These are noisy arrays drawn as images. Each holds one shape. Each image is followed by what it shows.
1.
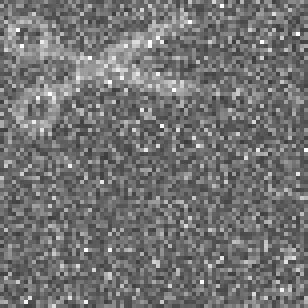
light pair of scissors
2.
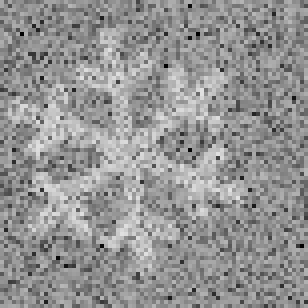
light snowflake
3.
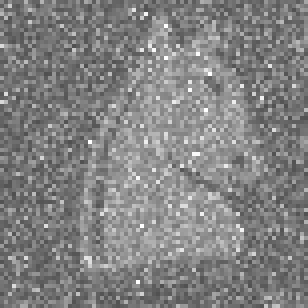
light chess knight
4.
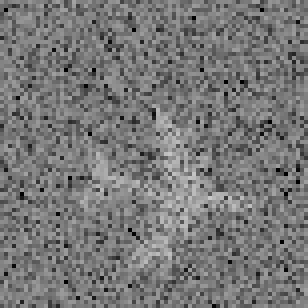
light airplane
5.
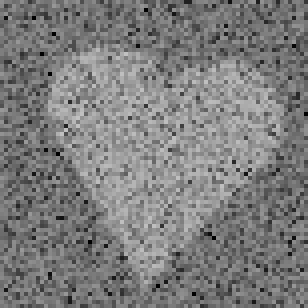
light heart
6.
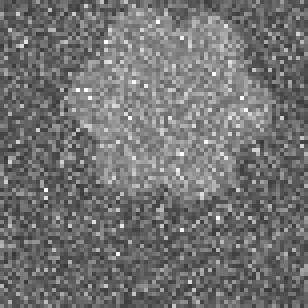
light flower
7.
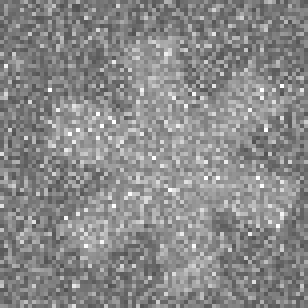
light asterisk
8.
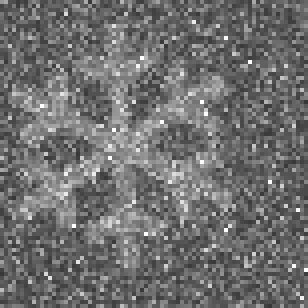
light snowflake
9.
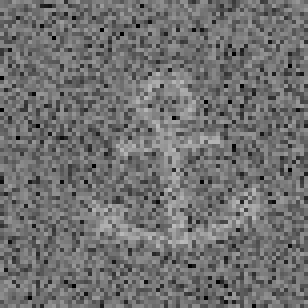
light anchor
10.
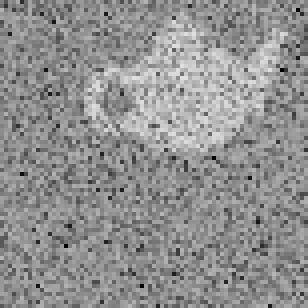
light teapot
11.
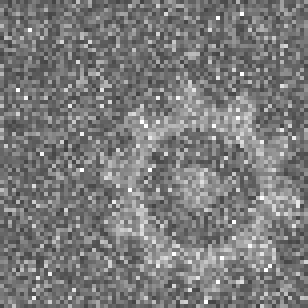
light gear
